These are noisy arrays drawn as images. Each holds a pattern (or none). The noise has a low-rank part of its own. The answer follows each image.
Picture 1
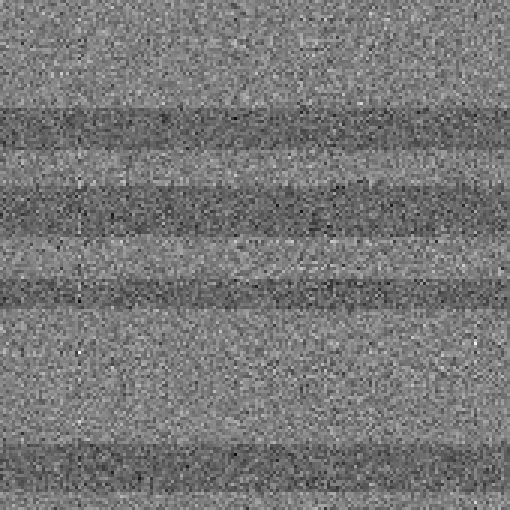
bands of rows
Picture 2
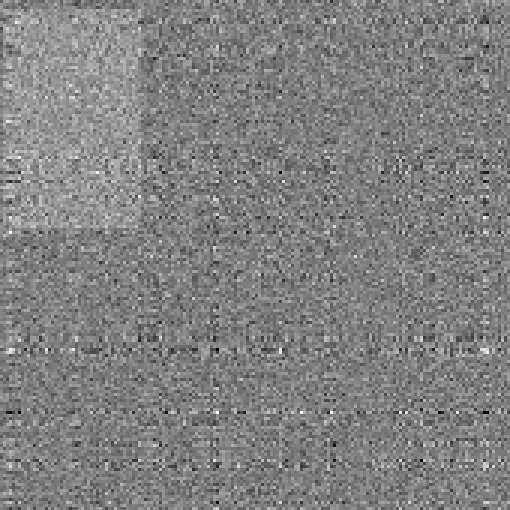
one block
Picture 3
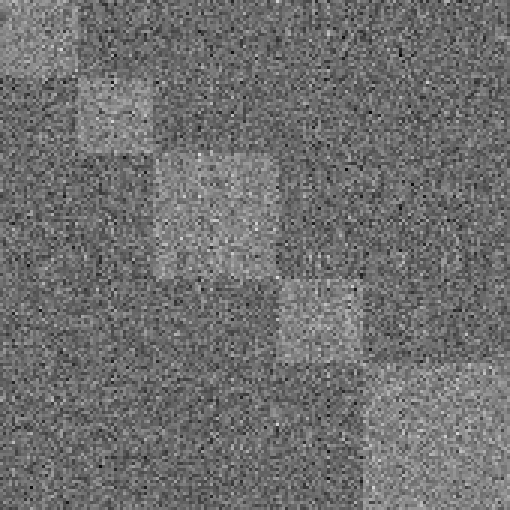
blocks along the diagonal
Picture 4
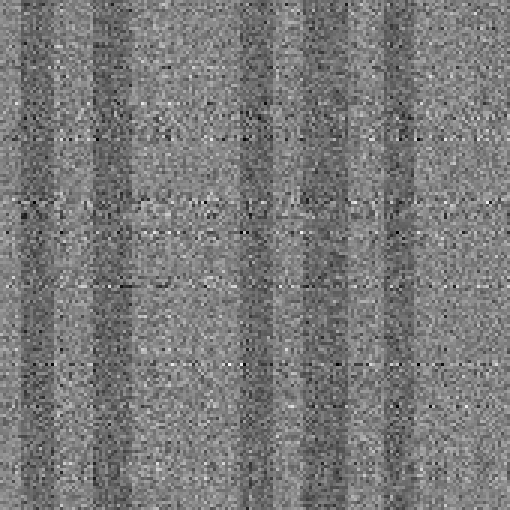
bands of columns
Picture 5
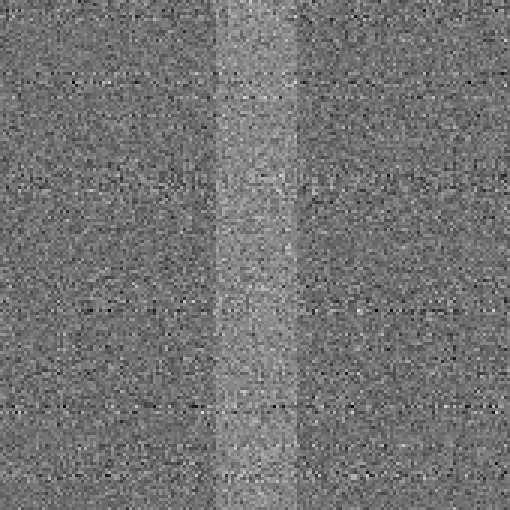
one band of columns
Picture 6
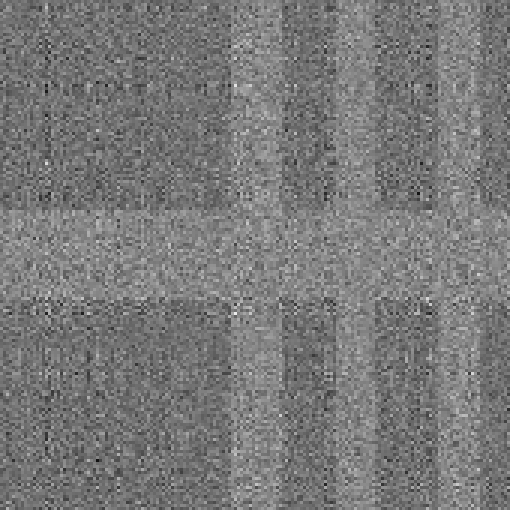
bands of rows crossing bands of columns
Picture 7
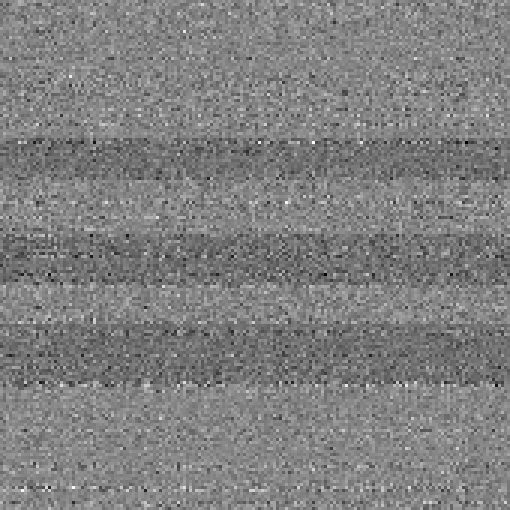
bands of rows
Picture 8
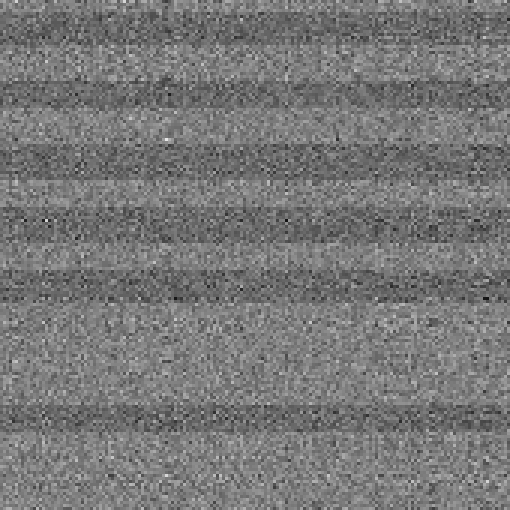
bands of rows
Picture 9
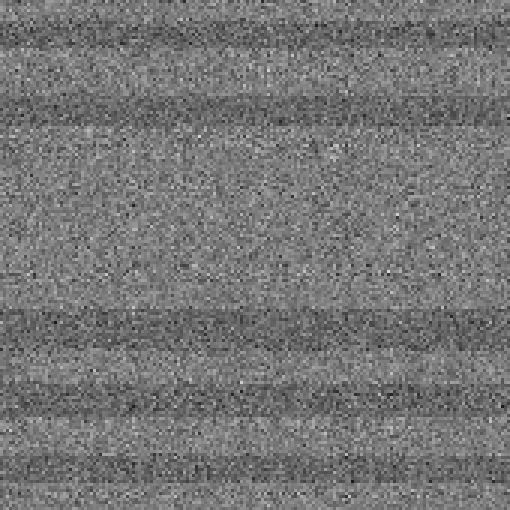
bands of rows
